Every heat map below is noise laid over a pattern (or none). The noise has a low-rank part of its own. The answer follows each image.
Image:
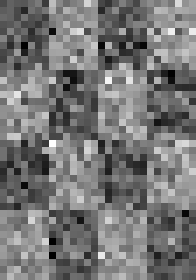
a checkerboard
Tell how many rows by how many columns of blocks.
4 by 4
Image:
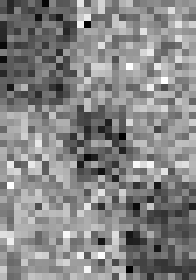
blocks along the diagonal
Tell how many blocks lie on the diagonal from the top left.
3
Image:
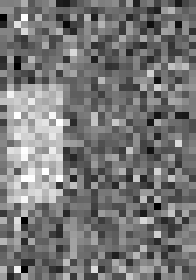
one block
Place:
middle left
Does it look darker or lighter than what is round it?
lighter
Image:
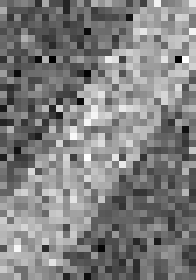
a diagonal band
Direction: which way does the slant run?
bottom left to top right
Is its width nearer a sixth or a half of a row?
a half
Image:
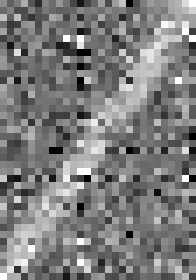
a diagonal band
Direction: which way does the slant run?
bottom left to top right
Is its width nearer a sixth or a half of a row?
a sixth
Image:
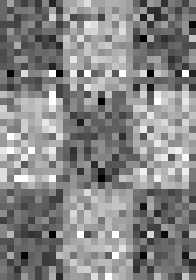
a checkerboard
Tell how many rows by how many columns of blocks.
3 by 3
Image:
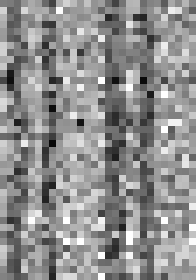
bands of columns
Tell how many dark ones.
4
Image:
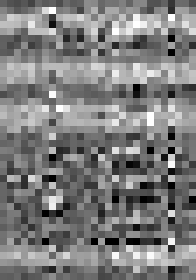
bands of rows
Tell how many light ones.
4
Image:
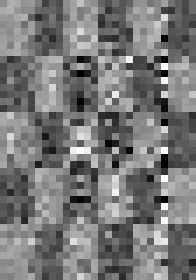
a checkerboard
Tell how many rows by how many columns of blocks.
5 by 6
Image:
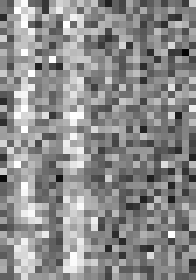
bands of columns
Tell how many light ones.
2
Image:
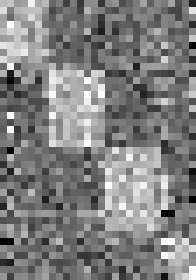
blocks along the diagonal
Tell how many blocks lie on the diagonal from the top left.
4
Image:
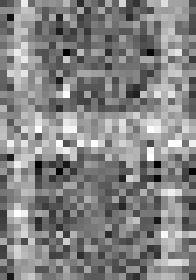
bands of rows crossing bands of columns
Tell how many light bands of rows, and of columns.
1 and 2
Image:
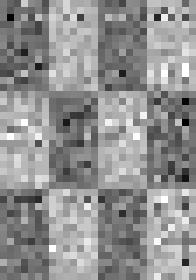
a checkerboard
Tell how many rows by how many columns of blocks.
3 by 4
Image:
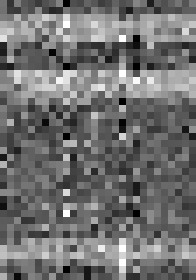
bands of rows
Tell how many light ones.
3
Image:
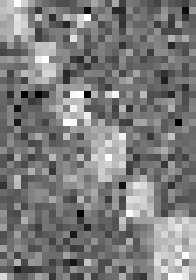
blocks along the diagonal
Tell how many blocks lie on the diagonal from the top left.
6
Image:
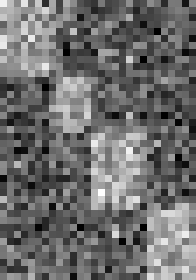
blocks along the diagonal
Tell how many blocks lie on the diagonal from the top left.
4
